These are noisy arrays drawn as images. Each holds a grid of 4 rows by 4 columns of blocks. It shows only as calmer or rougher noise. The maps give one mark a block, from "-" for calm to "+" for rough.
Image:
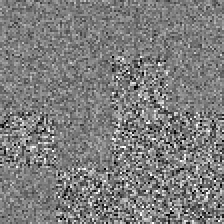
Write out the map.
- - - -
- - + -
+ - + +
- + + +
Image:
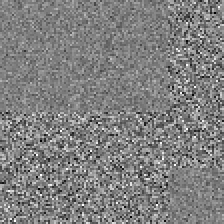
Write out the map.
- - - +
- - - +
+ + + +
+ + + -
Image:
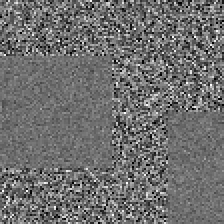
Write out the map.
+ + + +
- - + +
- - + -
+ + + -
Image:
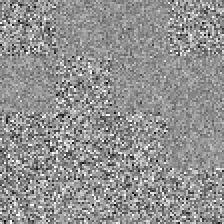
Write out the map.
+ - - +
- + - -
+ + + -
+ + + +
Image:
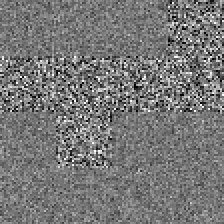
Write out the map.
- - - +
+ + + +
- + - -
- - - -
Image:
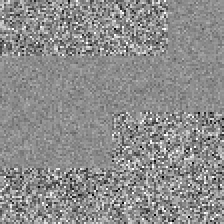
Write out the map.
+ + + -
- - - -
- - + +
+ + + +
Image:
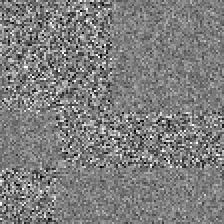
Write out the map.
+ + - -
+ + - -
- + + +
+ - - -
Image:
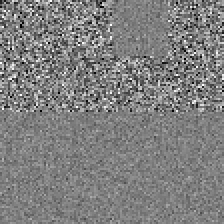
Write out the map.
+ + - +
+ + + +
- - - -
- - - -
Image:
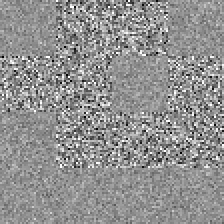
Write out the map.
- + + -
+ + - +
- + + +
- - - -
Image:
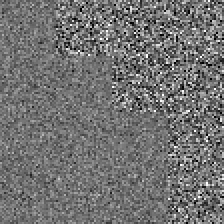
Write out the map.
- + + +
- - + +
- - - +
- - - +
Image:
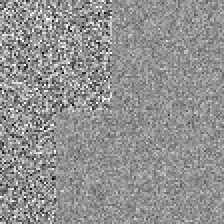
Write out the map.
+ + - -
+ + - -
+ - - -
+ - - -
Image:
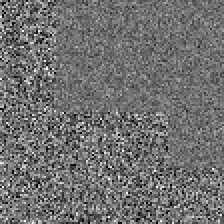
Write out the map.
+ - - -
+ - - -
+ + + -
+ + + +
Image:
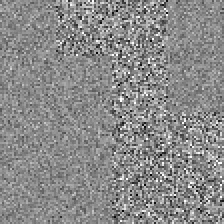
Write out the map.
- + + -
- - + -
- - + +
- - + +
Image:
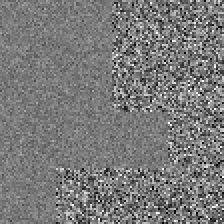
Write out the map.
- - + +
- - + +
- - - +
- + + +
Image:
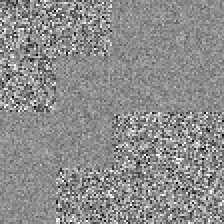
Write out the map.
+ + - -
+ - - -
- - + +
- + + +
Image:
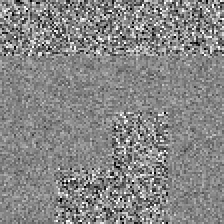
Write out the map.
+ + + +
- - - -
- - + -
- + + -
